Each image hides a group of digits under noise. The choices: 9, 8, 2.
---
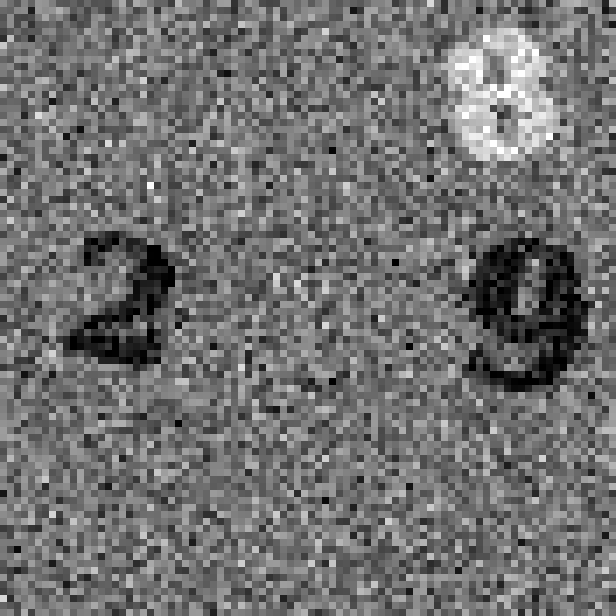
top right: light 8; middle left: dark 2; middle right: dark 9
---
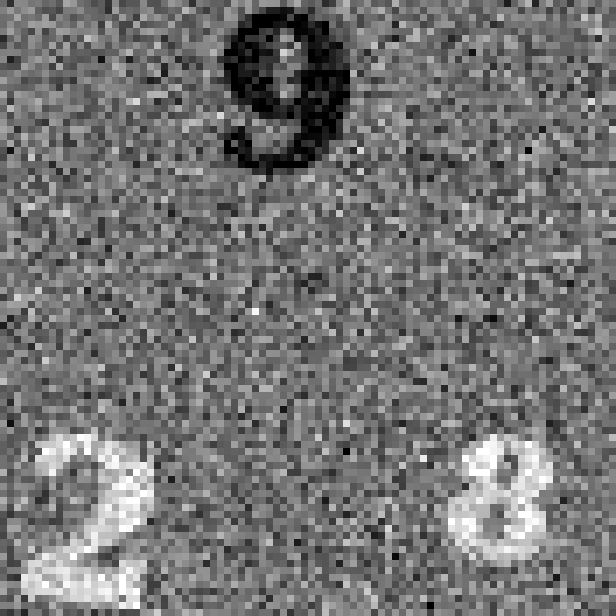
top middle: dark 9; bottom left: light 2; bottom right: light 8
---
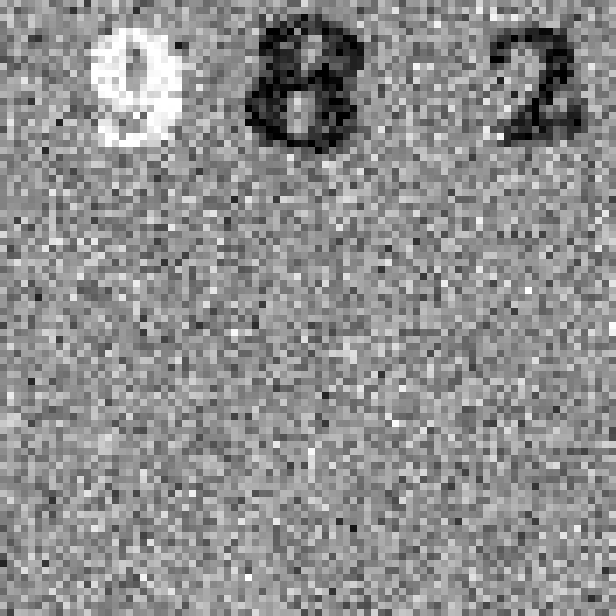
top left: light 9; top middle: dark 8; top right: dark 2
